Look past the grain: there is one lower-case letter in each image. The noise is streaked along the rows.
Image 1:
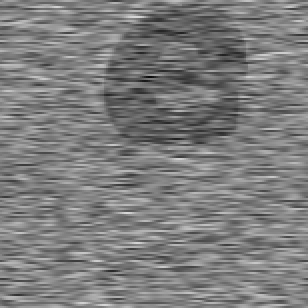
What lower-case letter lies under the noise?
e
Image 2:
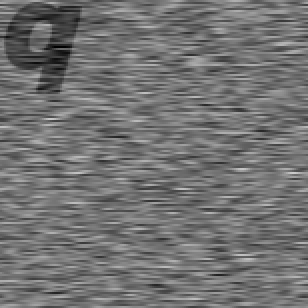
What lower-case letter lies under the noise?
q
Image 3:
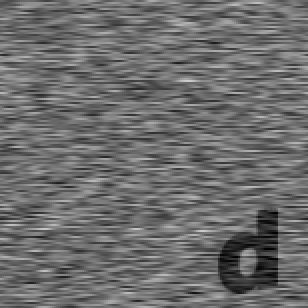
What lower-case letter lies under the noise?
d
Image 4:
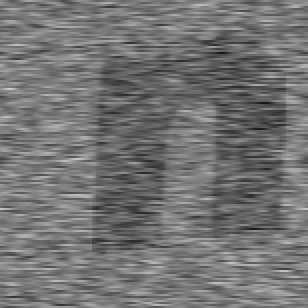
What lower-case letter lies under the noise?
n
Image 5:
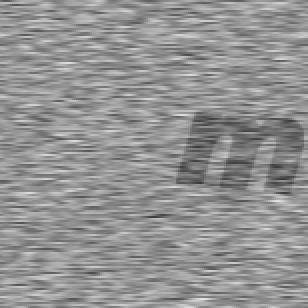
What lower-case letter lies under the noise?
m
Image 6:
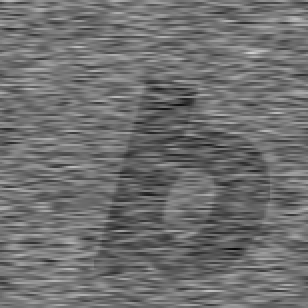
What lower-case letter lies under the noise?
b
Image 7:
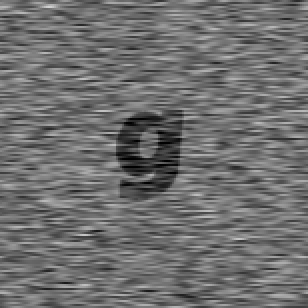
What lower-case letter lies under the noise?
g
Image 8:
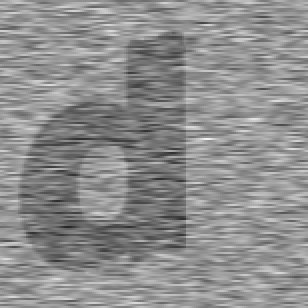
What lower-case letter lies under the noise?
d
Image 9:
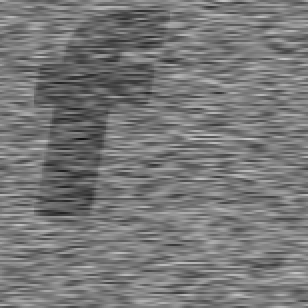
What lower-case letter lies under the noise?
f
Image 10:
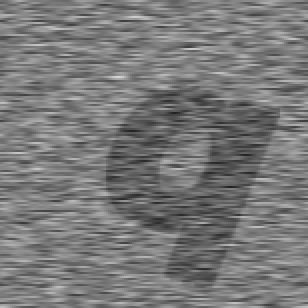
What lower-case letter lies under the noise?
q
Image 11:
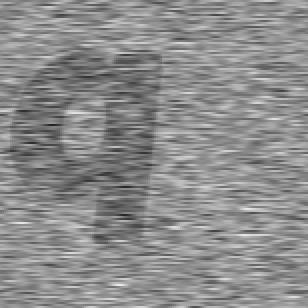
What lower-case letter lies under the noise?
q
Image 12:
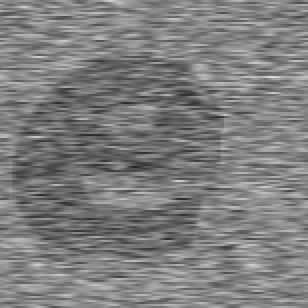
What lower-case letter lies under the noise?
e
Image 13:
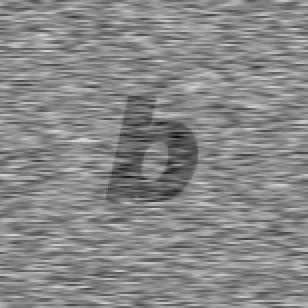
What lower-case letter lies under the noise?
b
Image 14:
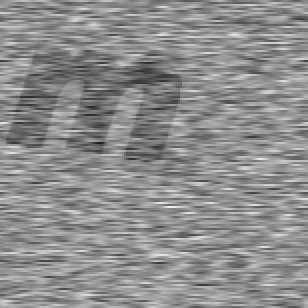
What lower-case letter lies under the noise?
m
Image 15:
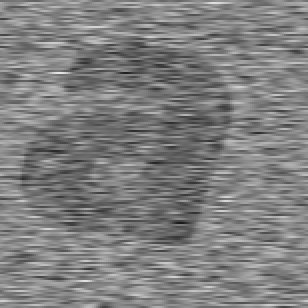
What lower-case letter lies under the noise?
a
